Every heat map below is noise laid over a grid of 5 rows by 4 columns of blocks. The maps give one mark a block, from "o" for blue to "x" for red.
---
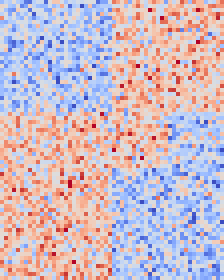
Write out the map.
ooxx
ooxx
xxxo
xxoo
xxoo
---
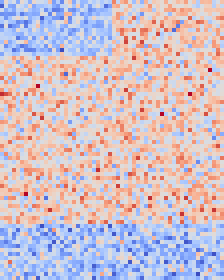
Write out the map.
ooxx
xxxx
xxxx
xxxx
oooo
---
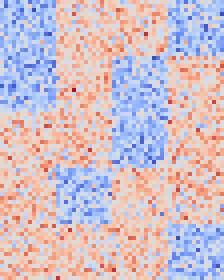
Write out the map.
oxxo
oxox
xxox
xoxx
xxxo
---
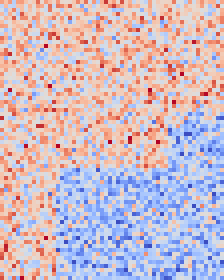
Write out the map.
xxxx
xxxx
xxxo
xooo
xooo
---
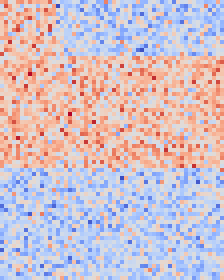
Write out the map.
xooo
xxxx
xxxx
oooo
oooo
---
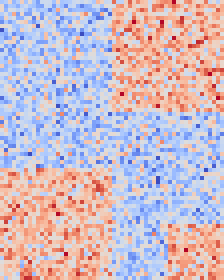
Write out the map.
ooxx
ooxx
oooo
xxoo
xxox
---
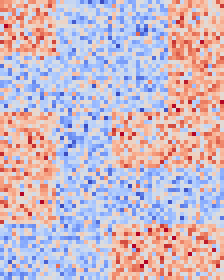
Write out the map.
xoox
ooox
xoxx
xooo
ooxx
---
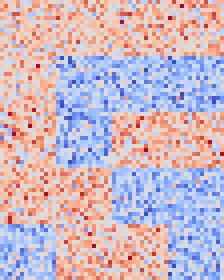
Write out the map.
xxxx
xooo
xoxx
xxoo
oxxo
